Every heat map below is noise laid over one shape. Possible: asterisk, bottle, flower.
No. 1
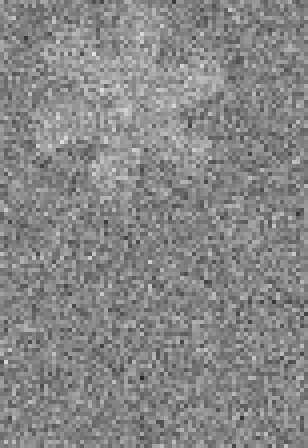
light asterisk
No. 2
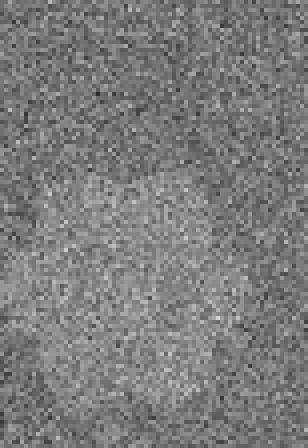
light flower
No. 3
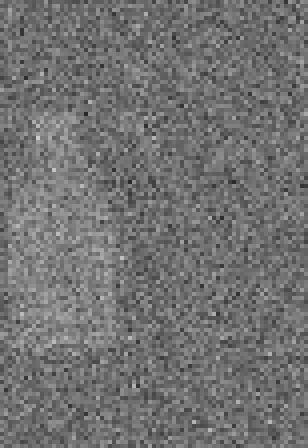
light bottle
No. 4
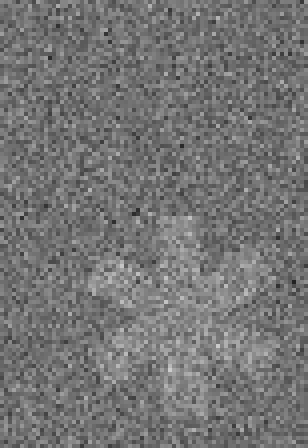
light asterisk
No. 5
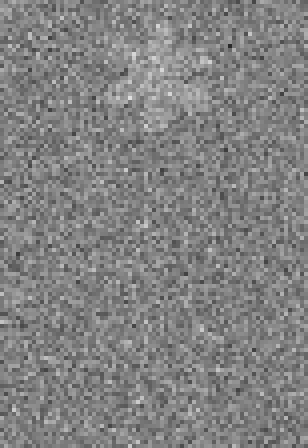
light asterisk, top middle
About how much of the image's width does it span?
a third
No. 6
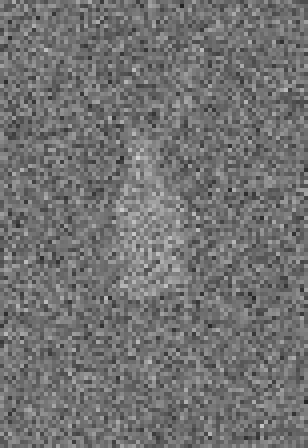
light bottle, centre
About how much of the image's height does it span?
a third
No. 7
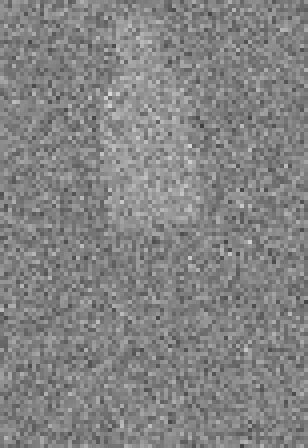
light bottle
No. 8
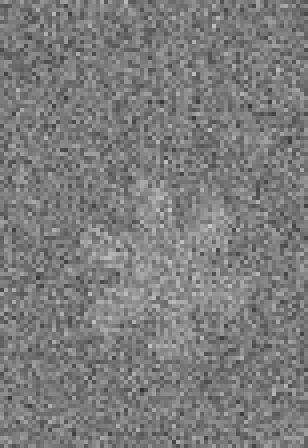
light asterisk
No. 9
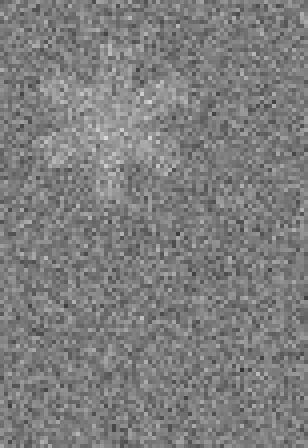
light asterisk
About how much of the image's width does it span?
half
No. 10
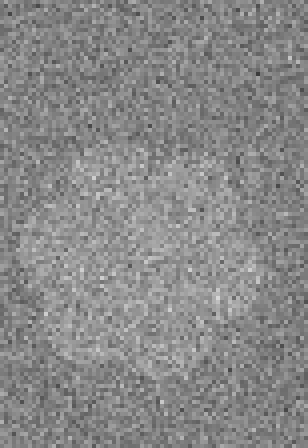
light flower
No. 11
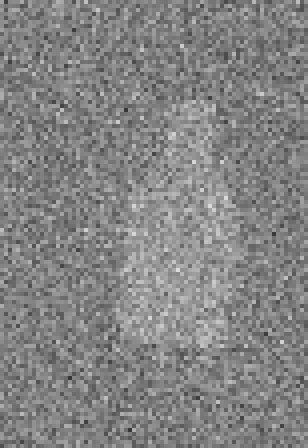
light bottle
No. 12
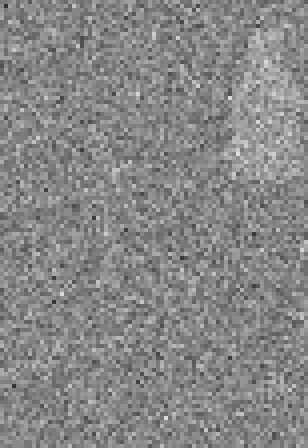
light bottle, top right
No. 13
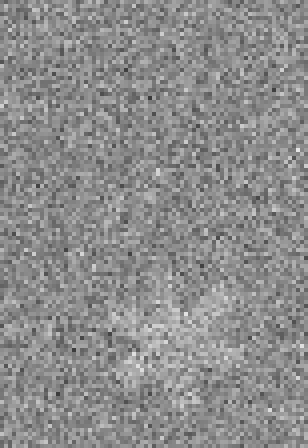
light asterisk
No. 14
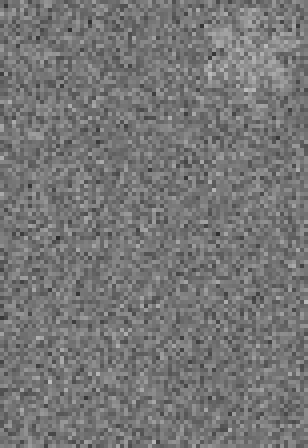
light asterisk, top right
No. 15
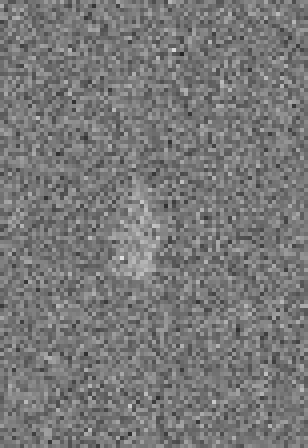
light bottle, centre
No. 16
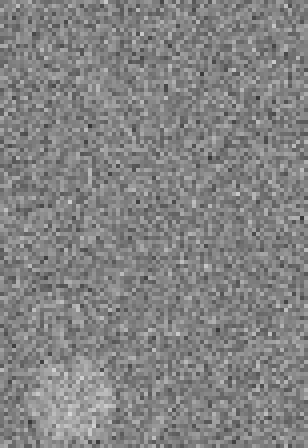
light flower, bottom left
